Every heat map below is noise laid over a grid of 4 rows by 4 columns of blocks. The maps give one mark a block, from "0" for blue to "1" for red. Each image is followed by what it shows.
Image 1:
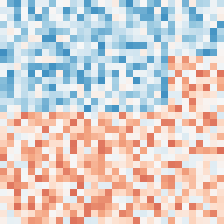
0 0 0 0
0 0 0 1
1 1 1 1
1 1 1 1
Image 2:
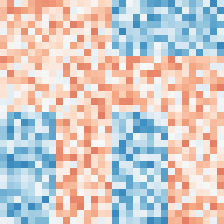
1 1 0 0
1 1 1 1
0 1 0 1
0 1 0 1
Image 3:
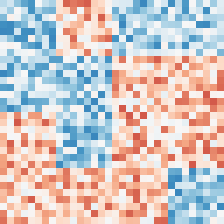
0 1 0 0
0 0 1 1
1 0 1 1
1 1 1 0
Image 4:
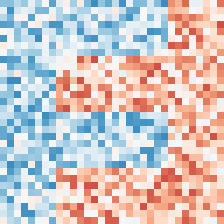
0 0 0 1
0 1 1 1
0 0 0 1
0 1 1 1
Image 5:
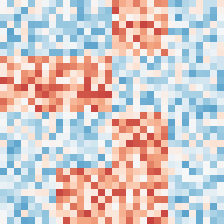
0 0 1 0
1 1 0 0
0 0 1 0
0 1 1 0
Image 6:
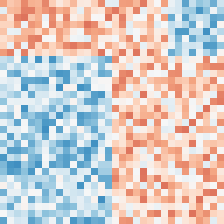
1 1 1 0
0 0 1 1
0 0 1 1
0 0 1 1
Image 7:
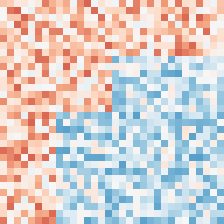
1 1 1 1
1 1 0 0
1 0 0 0
1 0 0 0
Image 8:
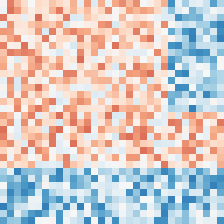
1 1 1 0
1 1 1 0
1 1 1 1
0 0 0 0
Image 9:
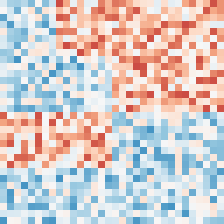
0 1 1 1
0 0 1 1
1 1 0 0
0 0 0 0
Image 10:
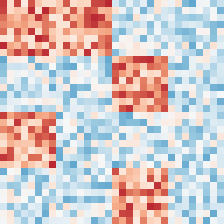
1 1 0 0
0 0 1 0
1 0 0 0
0 0 1 0
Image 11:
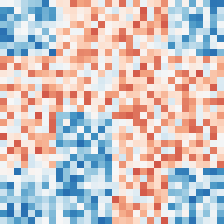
0 1 1 0
1 1 1 1
1 0 1 1
0 0 1 0
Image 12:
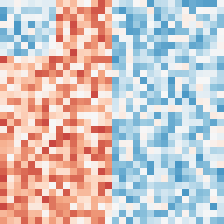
0 1 0 0
1 1 0 0
1 1 0 0
1 1 0 0
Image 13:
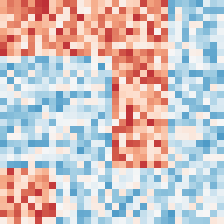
1 1 1 0
0 0 1 0
0 0 1 0
1 0 0 0
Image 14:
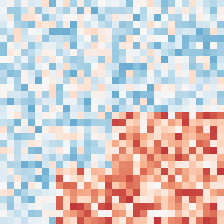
0 0 0 0
0 0 0 0
0 0 1 1
0 1 1 1
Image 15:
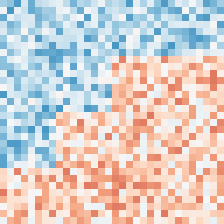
0 0 0 0
0 0 1 1
0 1 1 1
1 1 1 1
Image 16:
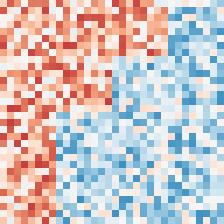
1 1 1 0
1 1 0 0
1 0 0 0
1 0 0 0
